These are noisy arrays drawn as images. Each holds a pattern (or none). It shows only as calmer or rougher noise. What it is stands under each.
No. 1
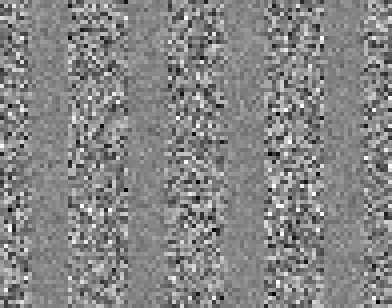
vertical stripes
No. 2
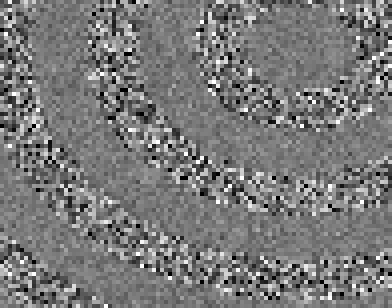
rings round one point
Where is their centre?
top right
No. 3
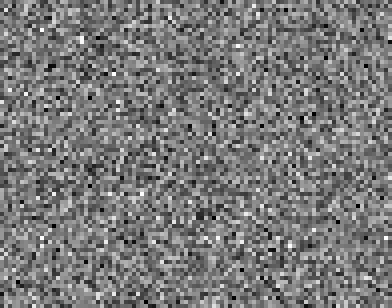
only noise
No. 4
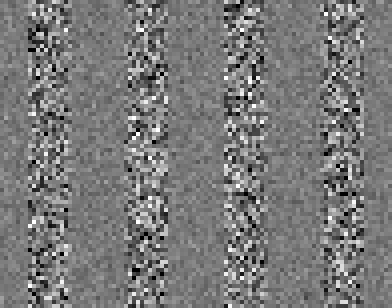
vertical stripes
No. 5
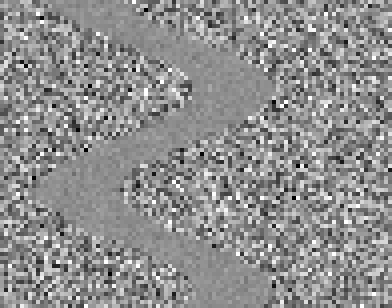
a wavy band
